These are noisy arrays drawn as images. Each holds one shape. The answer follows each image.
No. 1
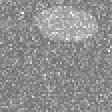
ellipse
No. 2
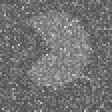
disc with a wedge cut out
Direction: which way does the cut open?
left
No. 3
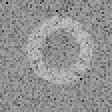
ring
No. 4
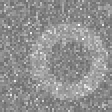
ring
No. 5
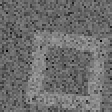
square frame
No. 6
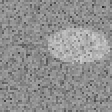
ellipse
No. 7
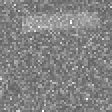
bar
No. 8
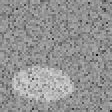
ellipse
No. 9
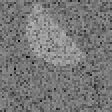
half disc
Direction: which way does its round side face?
down and left
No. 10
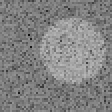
disc
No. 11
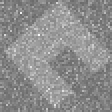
square with a notch
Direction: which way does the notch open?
down and right
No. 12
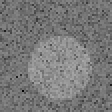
disc
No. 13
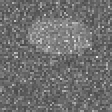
ellipse
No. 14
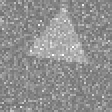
triangle
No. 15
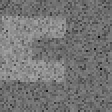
square with a notch
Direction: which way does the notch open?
right
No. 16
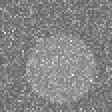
disc
